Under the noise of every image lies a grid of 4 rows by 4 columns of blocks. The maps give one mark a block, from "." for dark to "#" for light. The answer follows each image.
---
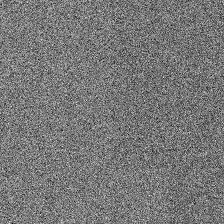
# # . .
# # . .
# # . .
# # # .
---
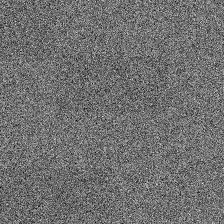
. # # #
# . . #
# # # #
. . # #
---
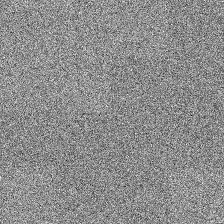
# # # .
# # . .
. . . .
# . . #
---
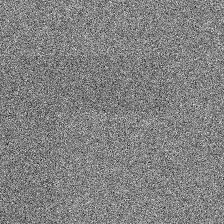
# # # #
. . . #
. # # #
. # # #
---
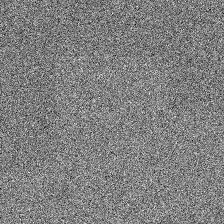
. . . .
. # # .
. # # #
# # # #
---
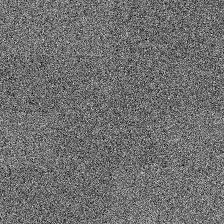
# # . .
. . . .
# . . #
. . # #
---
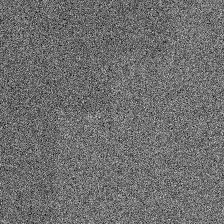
. . . #
. . # #
. # # #
. # # #
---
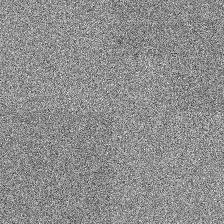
# # . .
# # # .
. . # #
. . # #
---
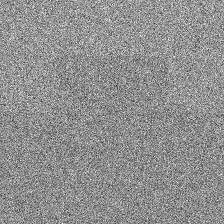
# # # #
# . . #
. . . .
. . . .
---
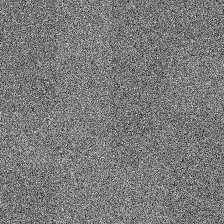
. # . .
. # . #
# # . .
. # # .
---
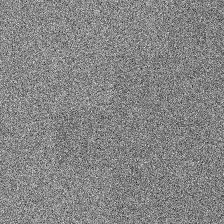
# # # .
# # . .
# . . .
# # . .
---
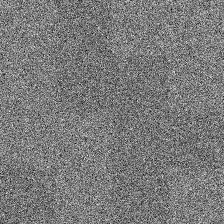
# . # #
# . . #
# # . .
. # . #
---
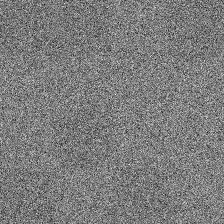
. . # .
# # # #
# . # #
. # . #
